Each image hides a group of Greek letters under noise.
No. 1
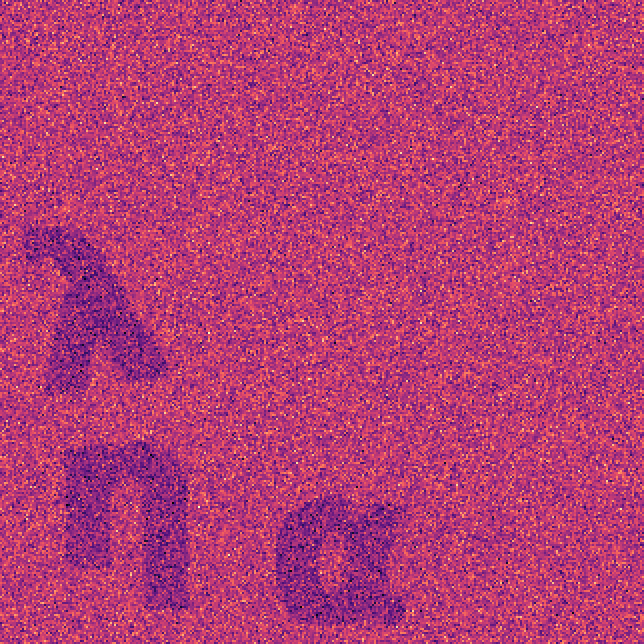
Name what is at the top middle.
nothing
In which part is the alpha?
bottom middle
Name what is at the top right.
nothing
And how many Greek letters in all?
3
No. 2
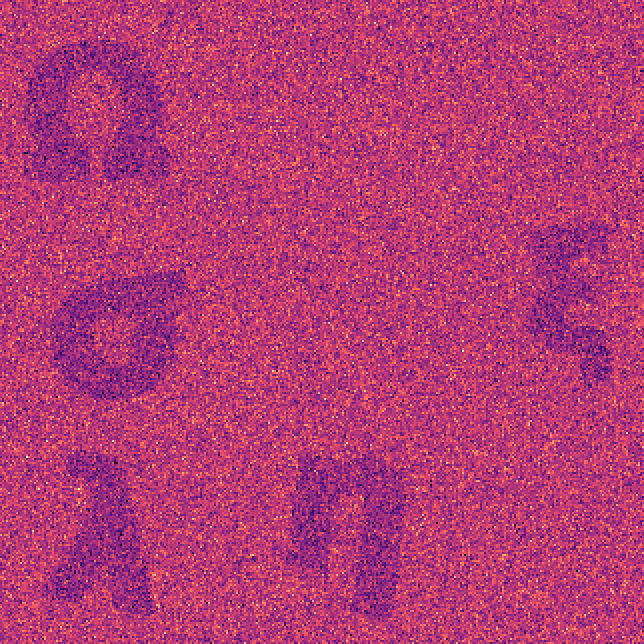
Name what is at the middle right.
xi
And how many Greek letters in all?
5
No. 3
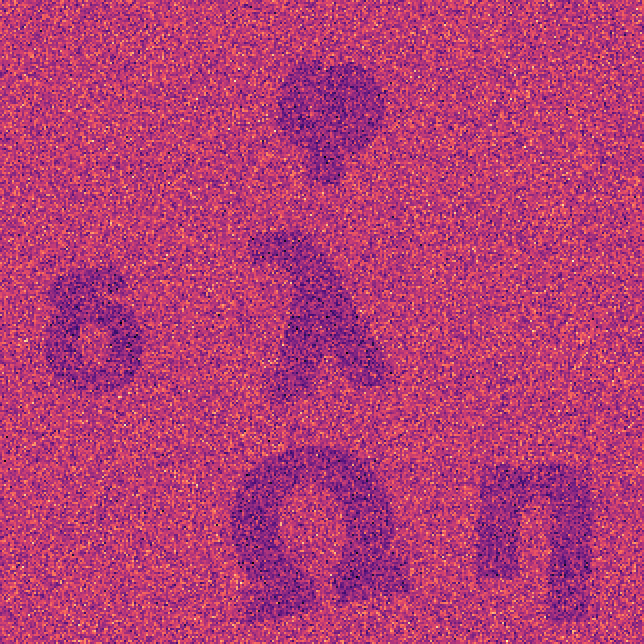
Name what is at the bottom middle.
omega
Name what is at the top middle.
phi
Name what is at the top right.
nothing
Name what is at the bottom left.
nothing
